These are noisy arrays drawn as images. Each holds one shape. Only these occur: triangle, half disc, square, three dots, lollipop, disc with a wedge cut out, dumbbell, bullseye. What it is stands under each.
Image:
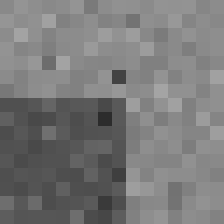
square
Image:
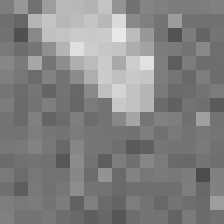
half disc
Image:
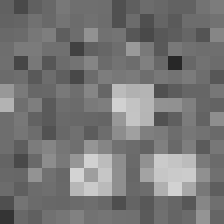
three dots
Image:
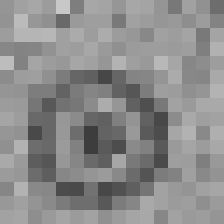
bullseye
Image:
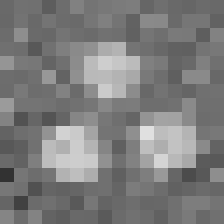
three dots
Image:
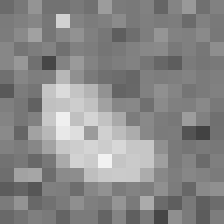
half disc
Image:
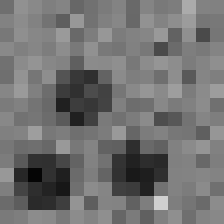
three dots
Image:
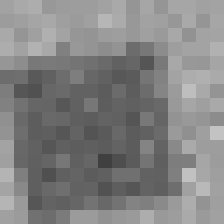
square
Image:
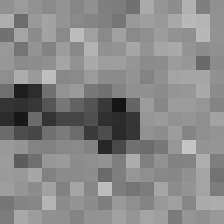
dumbbell
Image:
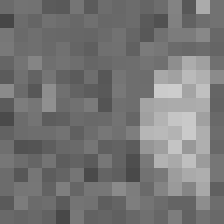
half disc
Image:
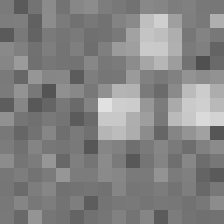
three dots
